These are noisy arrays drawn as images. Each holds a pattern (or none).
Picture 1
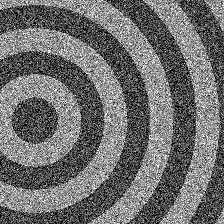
rings round one point
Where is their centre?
middle left
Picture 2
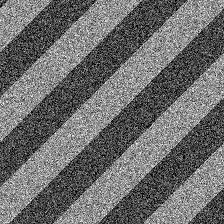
diagonal stripes
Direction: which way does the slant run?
bottom left to top right
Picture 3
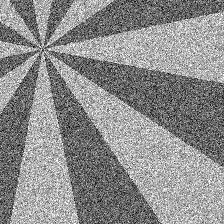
spokes from one point
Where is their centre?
top left
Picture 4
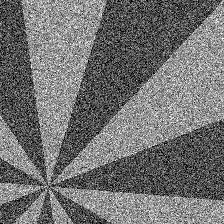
spokes from one point
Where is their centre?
bottom left
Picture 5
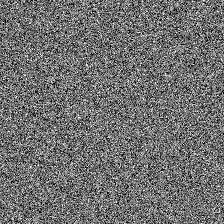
only noise
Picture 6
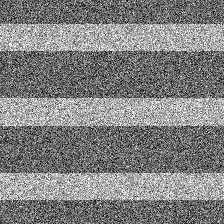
horizontal stripes
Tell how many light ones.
3
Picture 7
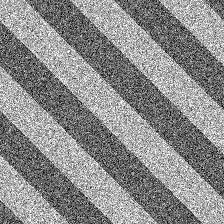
diagonal stripes
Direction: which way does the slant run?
top left to bottom right
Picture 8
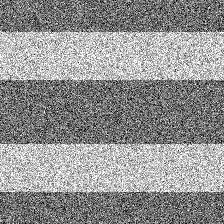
horizontal stripes
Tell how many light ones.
2
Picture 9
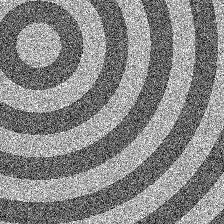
rings round one point
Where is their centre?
top left
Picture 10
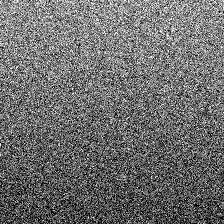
a smooth slope
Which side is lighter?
top
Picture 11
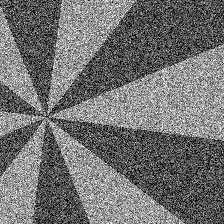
spokes from one point
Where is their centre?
middle left
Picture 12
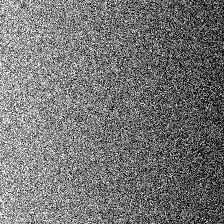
a smooth slope
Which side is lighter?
left
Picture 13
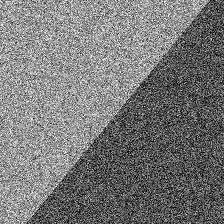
a sharp edge
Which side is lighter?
top left
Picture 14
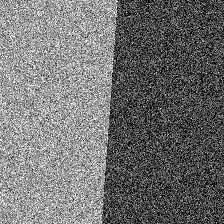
a sharp edge
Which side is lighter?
left
